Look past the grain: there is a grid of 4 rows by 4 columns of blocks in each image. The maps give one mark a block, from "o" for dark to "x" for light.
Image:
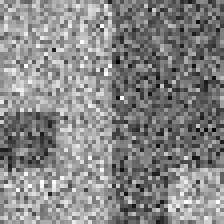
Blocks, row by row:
x x o o
x x o o
o x o o
x x o x
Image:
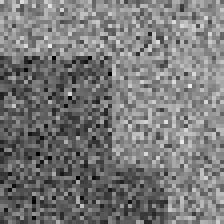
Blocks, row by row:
x x x x
o o x x
o o x x
o o o x
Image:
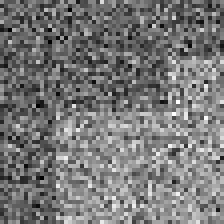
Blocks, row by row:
o o o o
o o o x
o x x x
o x x x
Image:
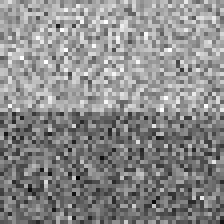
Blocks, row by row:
x x x x
x x x x
o o o o
o o o o
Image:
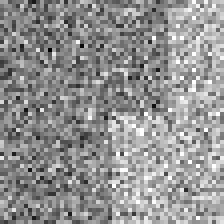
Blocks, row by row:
o o o x
o o o x
o o x x
o o x x
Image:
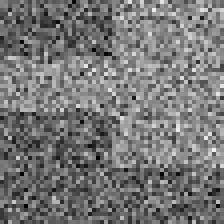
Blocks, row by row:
o o x x
x x x x
o o x x
o o o o
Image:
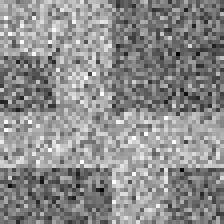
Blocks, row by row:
x x o o
o x o o
x x x x
o o x o
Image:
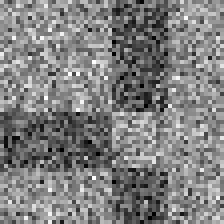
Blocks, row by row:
x x o x
x x o x
o o x x
x x o x
